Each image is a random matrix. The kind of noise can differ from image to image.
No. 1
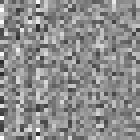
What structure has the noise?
columns of uneven size
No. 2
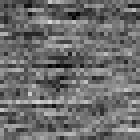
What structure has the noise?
streaked along the rows
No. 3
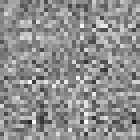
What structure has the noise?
low rank plus noise
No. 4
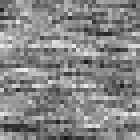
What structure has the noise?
streaked along the rows
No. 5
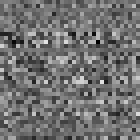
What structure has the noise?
rows of uneven size
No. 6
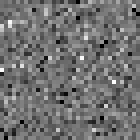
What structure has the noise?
heavy tails
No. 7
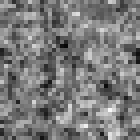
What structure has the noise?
blotchy
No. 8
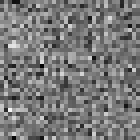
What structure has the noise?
low rank plus noise
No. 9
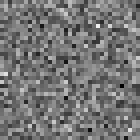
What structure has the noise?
independent entries
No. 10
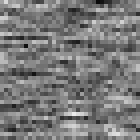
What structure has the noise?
streaked along the rows
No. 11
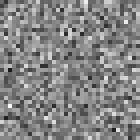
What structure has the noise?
independent entries
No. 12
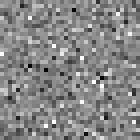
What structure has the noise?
heavy tails
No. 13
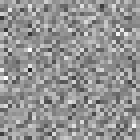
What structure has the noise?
low rank plus noise
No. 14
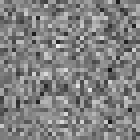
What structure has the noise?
low rank plus noise
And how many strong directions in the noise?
one
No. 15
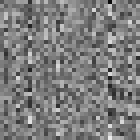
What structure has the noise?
columns of uneven size
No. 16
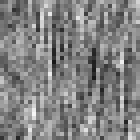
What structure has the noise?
streaked along the columns
